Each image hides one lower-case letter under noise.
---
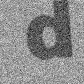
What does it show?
dark d
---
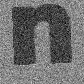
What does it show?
dark n
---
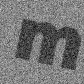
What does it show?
dark m
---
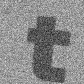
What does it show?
dark t
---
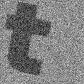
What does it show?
dark t
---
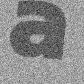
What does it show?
dark a
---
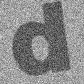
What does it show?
dark d
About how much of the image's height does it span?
nearly all
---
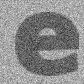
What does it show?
dark e
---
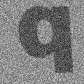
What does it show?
dark q
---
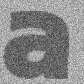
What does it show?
dark a
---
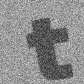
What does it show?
dark t
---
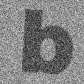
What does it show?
dark b
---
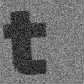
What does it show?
dark t
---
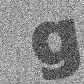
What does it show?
dark g
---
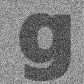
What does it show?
dark g
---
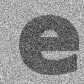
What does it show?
dark e
